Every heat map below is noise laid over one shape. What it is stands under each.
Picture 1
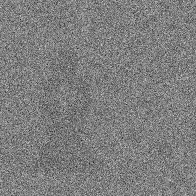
dark chess bishop
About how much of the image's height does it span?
two thirds
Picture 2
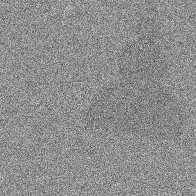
dark chess pawn
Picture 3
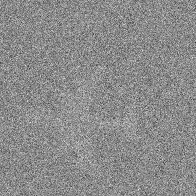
light airplane
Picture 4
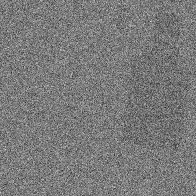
dark bottle
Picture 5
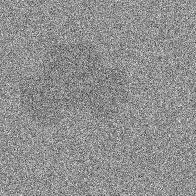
dark car
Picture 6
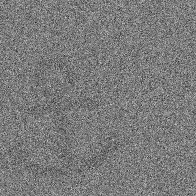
dark anchor
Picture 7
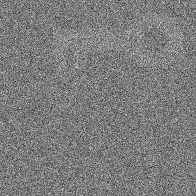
light key
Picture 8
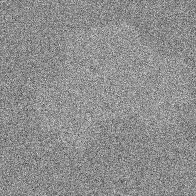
light car
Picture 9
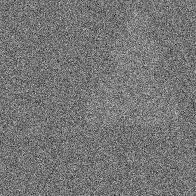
light chess pawn
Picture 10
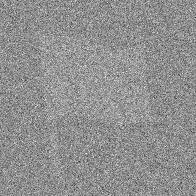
light flag
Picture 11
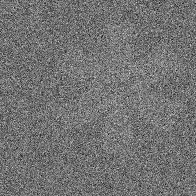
light asterisk
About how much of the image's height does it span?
two thirds
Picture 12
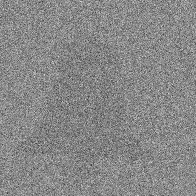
dark bell
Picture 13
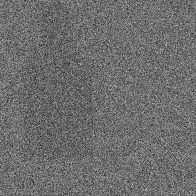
dark bottle
